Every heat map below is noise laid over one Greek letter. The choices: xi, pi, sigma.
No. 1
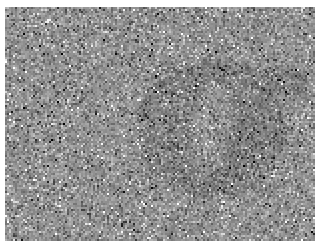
sigma
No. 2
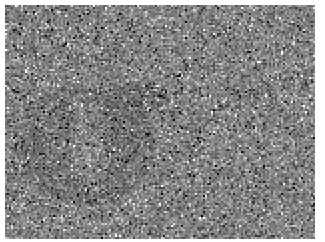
sigma
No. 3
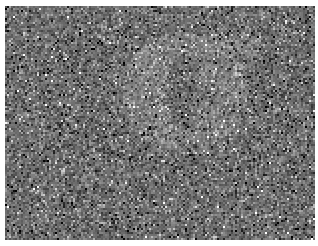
sigma
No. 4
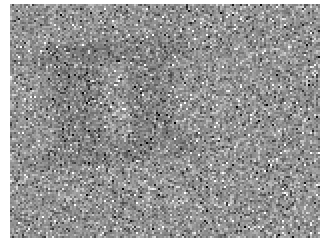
pi
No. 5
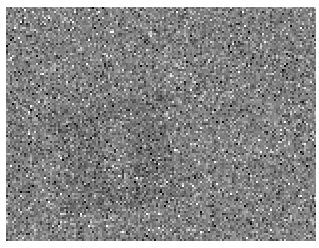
pi
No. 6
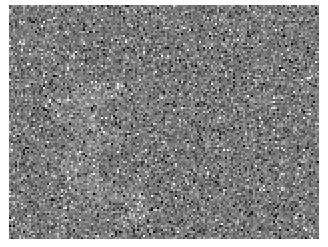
xi
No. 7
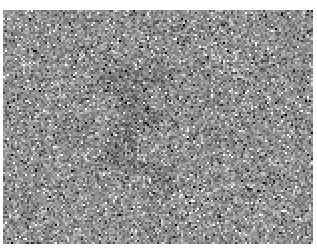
xi
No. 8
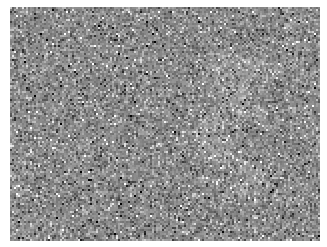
xi
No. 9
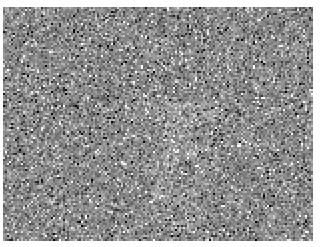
xi
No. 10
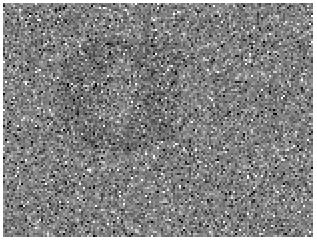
sigma
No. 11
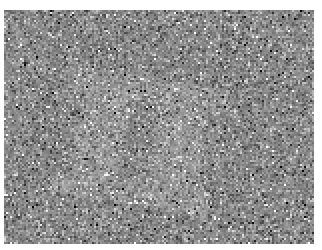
pi
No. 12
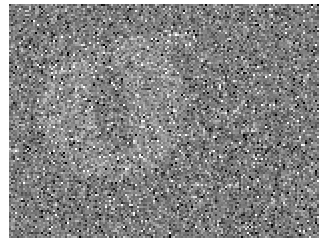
sigma
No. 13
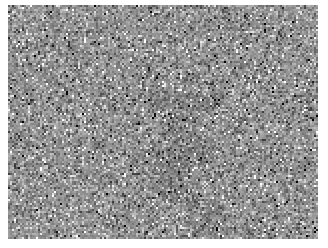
xi
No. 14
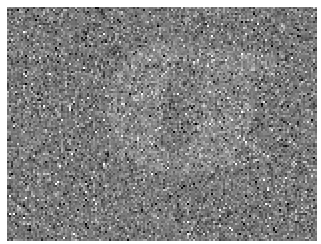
sigma
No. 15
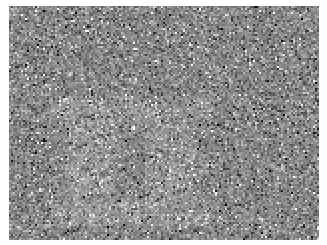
pi
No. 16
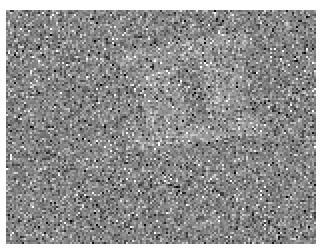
pi
